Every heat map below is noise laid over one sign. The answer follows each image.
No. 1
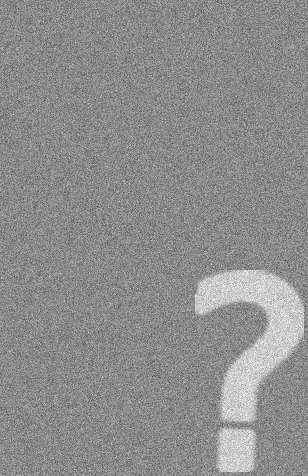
question mark
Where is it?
bottom right
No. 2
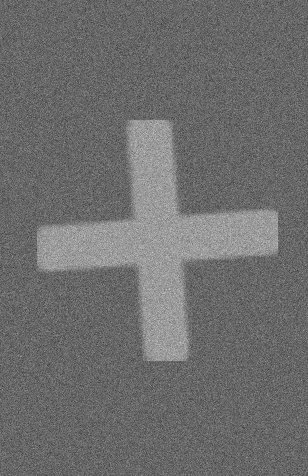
plus sign
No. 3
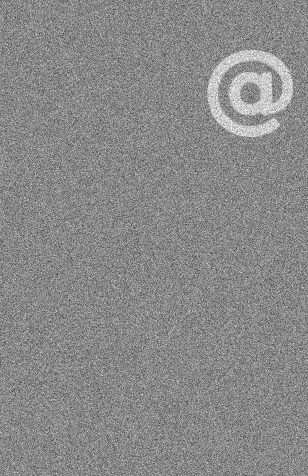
at sign
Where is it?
top right
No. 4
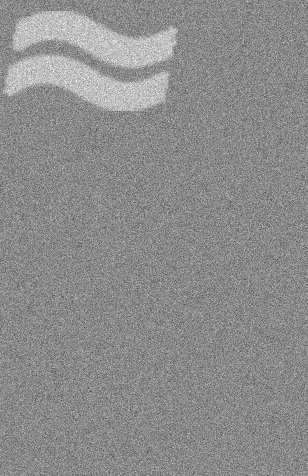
approximately sign
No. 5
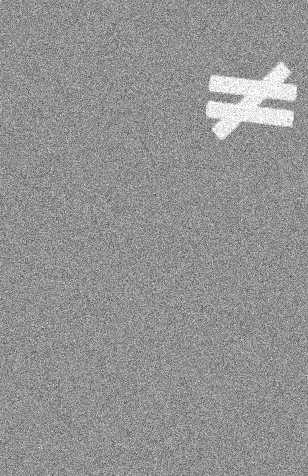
not-equal sign
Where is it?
top right
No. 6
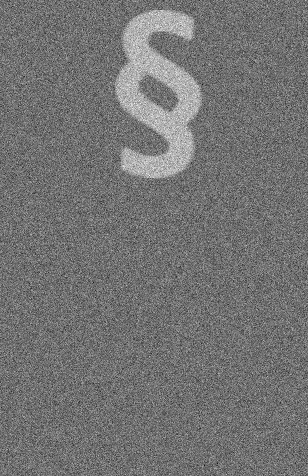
section sign
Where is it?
top middle
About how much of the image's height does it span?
a third
